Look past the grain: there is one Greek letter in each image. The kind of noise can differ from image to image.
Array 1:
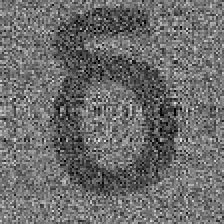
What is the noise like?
low rank plus noise
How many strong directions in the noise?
one
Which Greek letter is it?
delta
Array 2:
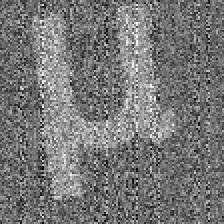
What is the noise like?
columns of uneven size
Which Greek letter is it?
mu
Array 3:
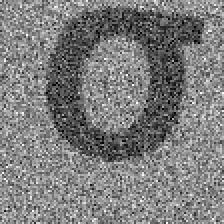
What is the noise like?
independent entries
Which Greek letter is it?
sigma
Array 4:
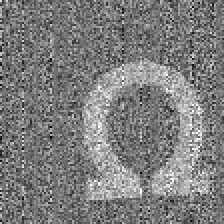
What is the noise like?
columns of uneven size
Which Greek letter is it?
omega
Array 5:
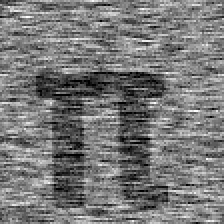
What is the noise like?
streaked along the rows
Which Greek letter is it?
pi
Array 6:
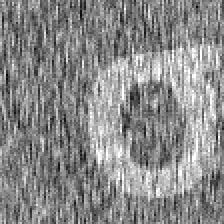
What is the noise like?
streaked along the columns
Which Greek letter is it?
sigma
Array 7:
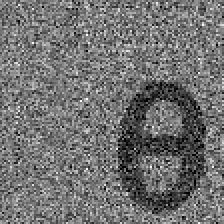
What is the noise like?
low rank plus noise
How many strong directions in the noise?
five to eight
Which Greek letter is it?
theta
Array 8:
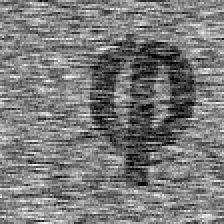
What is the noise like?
streaked along the rows
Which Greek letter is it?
phi
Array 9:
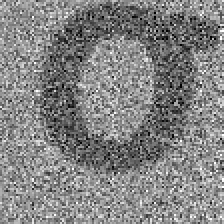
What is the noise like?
low rank plus noise
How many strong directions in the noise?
three or four
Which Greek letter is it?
sigma
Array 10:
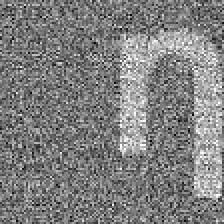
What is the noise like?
low rank plus noise
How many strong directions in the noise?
three or four
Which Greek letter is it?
eta
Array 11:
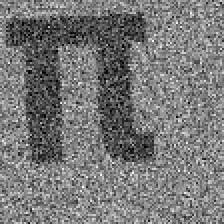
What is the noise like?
independent entries
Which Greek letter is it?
pi
